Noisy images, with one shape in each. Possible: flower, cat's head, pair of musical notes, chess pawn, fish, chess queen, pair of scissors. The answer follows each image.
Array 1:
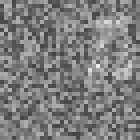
pair of musical notes
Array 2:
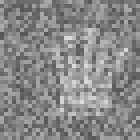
chess queen
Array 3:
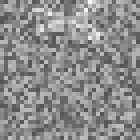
pair of scissors
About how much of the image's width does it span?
half
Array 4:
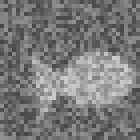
fish
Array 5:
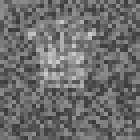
chess queen
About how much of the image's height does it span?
half
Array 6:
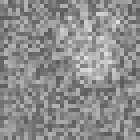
chess queen
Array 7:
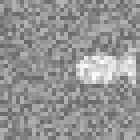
fish
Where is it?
middle right
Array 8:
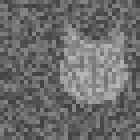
cat's head
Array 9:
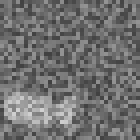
fish
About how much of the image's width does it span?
half
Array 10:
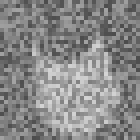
cat's head
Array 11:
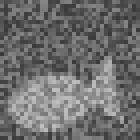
fish
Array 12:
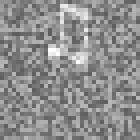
pair of musical notes
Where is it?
top middle
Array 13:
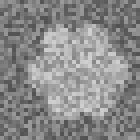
flower
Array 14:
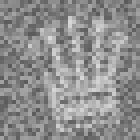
chess queen
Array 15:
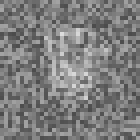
chess queen
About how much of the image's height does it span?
half
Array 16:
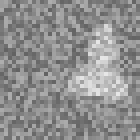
chess pawn
